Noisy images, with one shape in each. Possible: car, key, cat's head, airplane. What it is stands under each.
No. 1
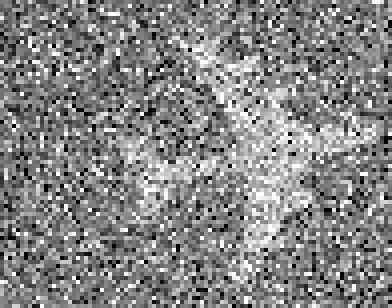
airplane
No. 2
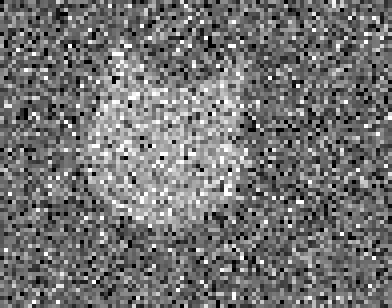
cat's head
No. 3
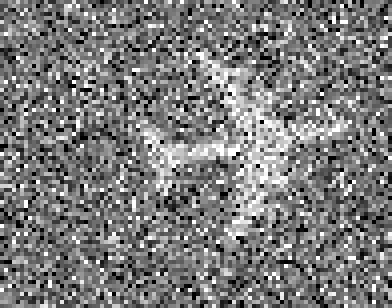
airplane
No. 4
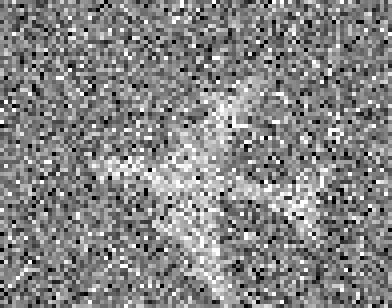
airplane
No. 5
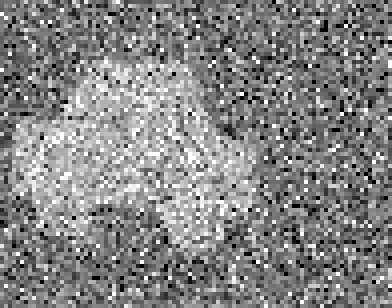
car
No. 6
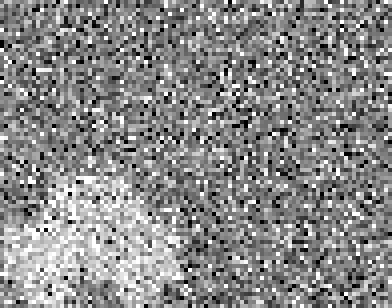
car
